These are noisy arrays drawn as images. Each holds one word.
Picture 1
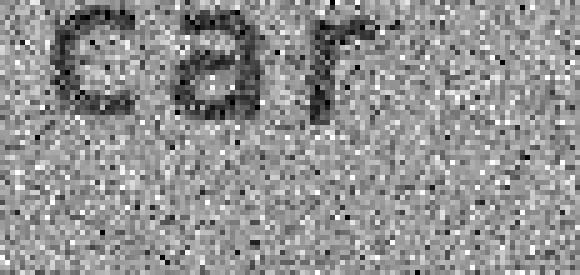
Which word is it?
car
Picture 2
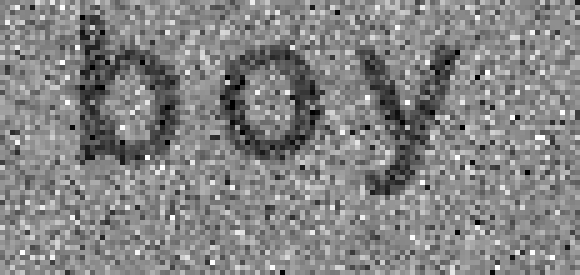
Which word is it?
boy
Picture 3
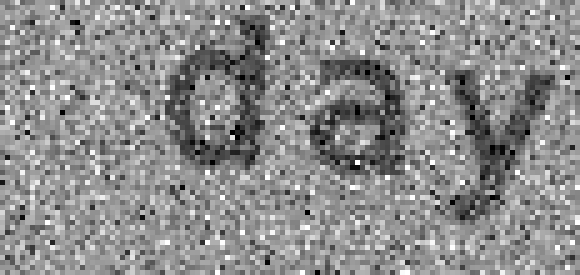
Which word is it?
day
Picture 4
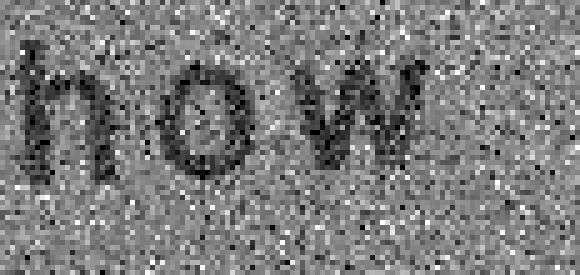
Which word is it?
how
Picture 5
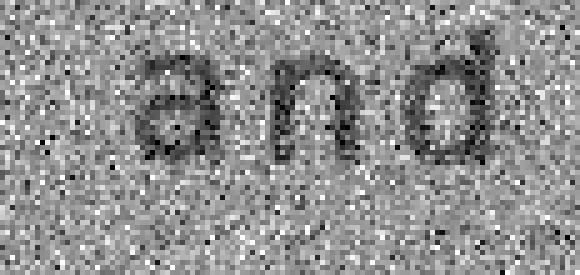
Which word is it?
and
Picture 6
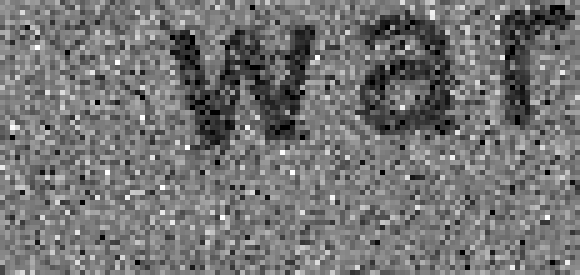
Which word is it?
war
